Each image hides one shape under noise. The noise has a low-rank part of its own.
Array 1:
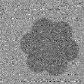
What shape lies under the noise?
flower
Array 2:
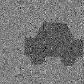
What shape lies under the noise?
car
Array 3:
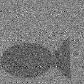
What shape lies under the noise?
fish
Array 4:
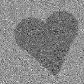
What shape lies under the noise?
heart
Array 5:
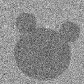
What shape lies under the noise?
bear's head
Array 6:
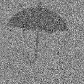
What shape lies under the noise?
umbrella
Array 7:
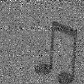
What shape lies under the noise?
pair of musical notes
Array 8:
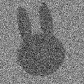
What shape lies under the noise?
rabbit's head
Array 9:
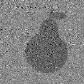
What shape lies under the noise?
pear
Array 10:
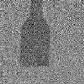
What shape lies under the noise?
bottle
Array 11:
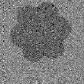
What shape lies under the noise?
flower
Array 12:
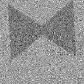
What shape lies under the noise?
bow tie
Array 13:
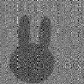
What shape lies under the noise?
rabbit's head
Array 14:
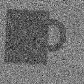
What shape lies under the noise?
cup
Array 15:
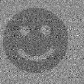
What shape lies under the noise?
smiling face
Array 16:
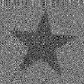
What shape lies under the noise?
star
